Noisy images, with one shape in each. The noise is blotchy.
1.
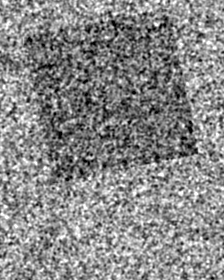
dark square
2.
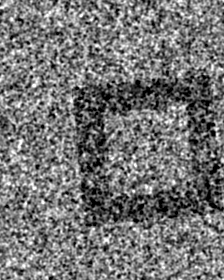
dark square frame
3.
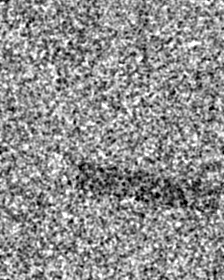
dark bar
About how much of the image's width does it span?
two thirds
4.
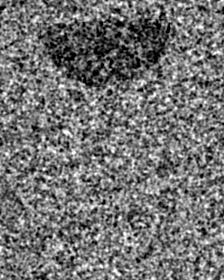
dark half disc
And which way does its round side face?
down
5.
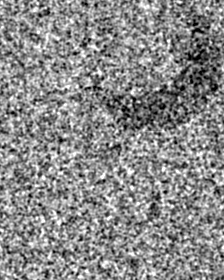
dark crescent
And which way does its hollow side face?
up and left
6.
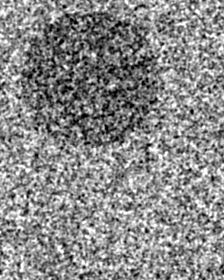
dark disc
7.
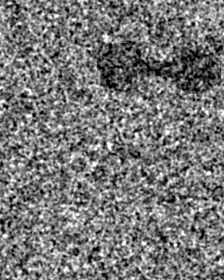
dark dumbbell
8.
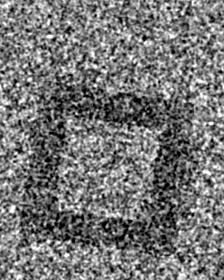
dark square frame
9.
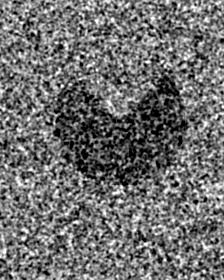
dark disc with a wedge cut out
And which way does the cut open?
up
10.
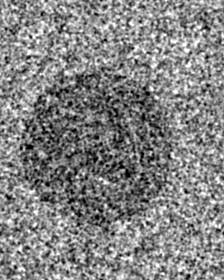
dark disc
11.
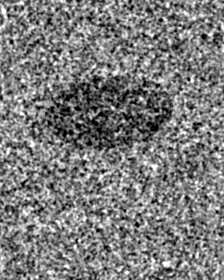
dark ellipse
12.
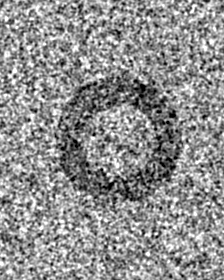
dark ring
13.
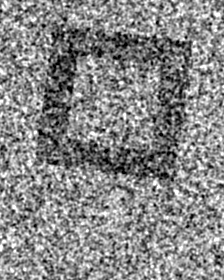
dark square frame
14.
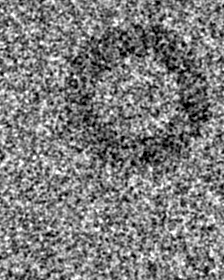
dark ring
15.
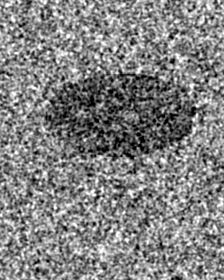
dark ellipse
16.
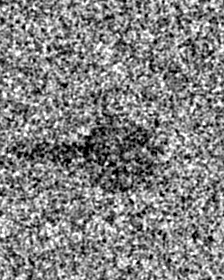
dark lollipop
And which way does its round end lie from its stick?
right
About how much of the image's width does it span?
two thirds
